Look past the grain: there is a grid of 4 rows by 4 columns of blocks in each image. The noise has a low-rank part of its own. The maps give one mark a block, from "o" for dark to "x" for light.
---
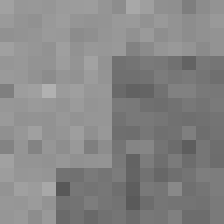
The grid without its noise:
x x x x
x x o o
x x o o
x o o o
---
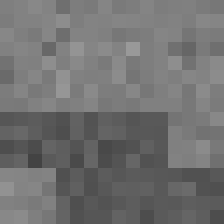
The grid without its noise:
x x x x
x x x x
o o o x
x o o o
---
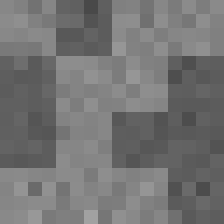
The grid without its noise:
x o x x
o x x o
o x o o
x x x o
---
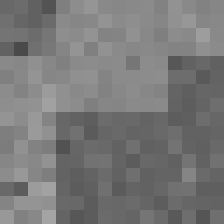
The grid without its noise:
o x x x
x x x o
x o o o
x o o o
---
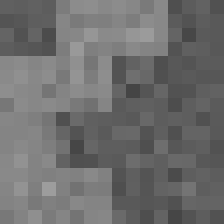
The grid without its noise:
o x x o
x x o o
x o o o
x x o o
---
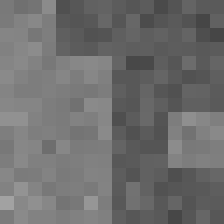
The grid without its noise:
x o o o
x x o o
x x o x
x x o o
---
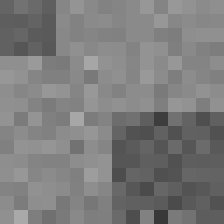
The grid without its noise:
o x x x
x x x x
x x o o
x x o o
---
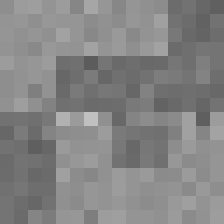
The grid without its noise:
x x x o
x o o o
o x o x
o x x x
